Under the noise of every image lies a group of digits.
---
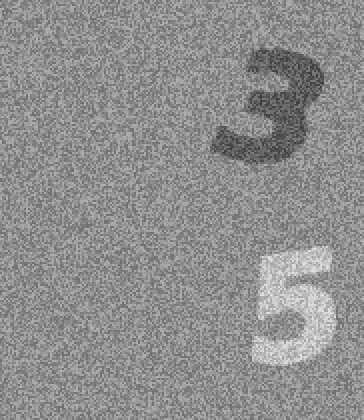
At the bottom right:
5
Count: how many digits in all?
2
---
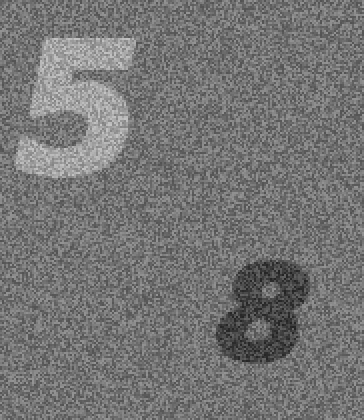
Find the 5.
top left
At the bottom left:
nothing
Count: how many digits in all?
2
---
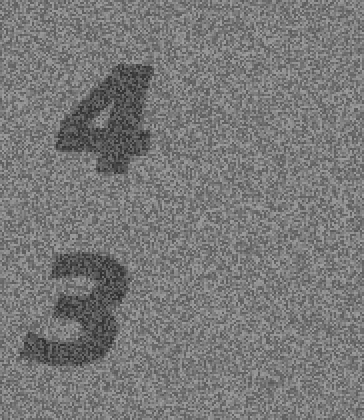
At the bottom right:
nothing
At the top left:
4
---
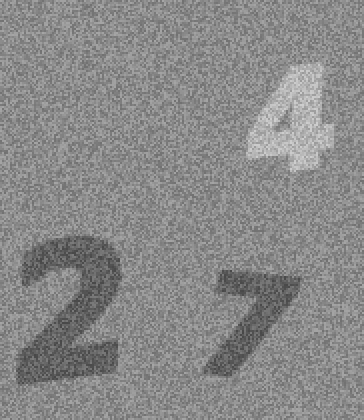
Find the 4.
top right
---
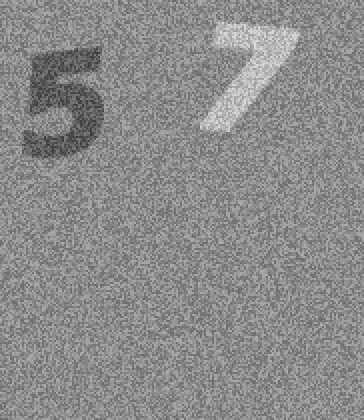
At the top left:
5
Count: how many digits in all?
2
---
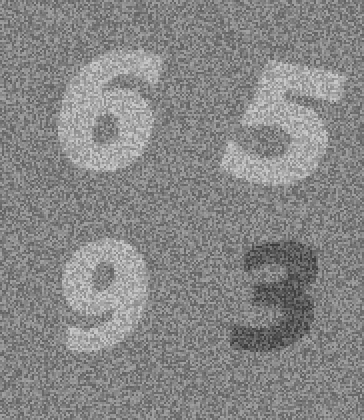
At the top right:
5
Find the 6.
top left
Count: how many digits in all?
4
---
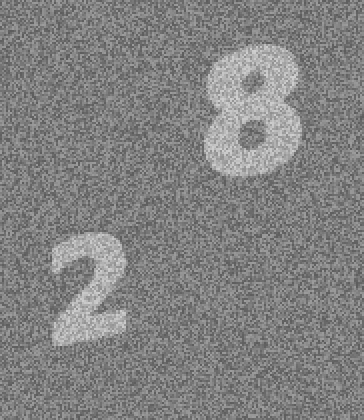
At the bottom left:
2
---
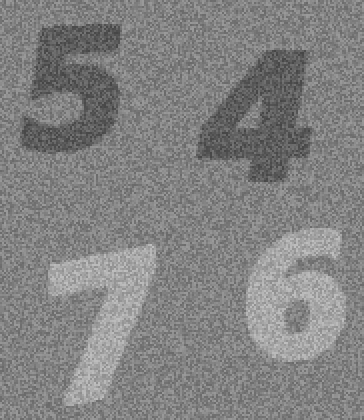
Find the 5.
top left
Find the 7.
bottom left
